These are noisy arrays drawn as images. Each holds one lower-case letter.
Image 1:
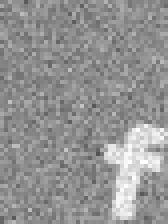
f
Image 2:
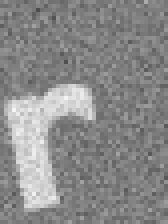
r
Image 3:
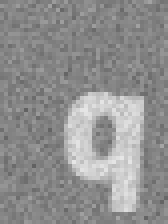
q
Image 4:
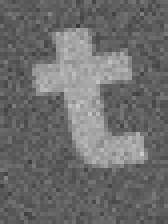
t
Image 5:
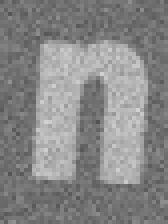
n
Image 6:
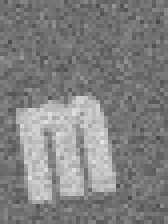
m
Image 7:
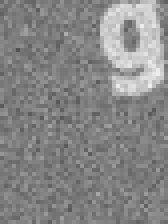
g
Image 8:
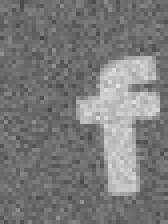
f
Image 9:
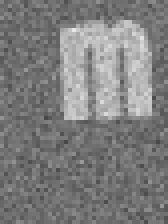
m
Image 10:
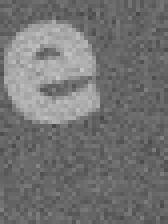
e
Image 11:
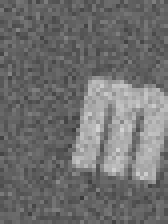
m
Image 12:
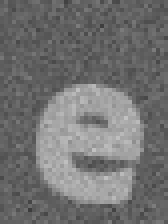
e
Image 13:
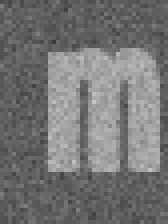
m
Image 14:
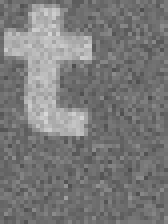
t
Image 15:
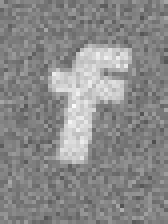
f
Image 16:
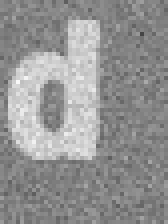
d
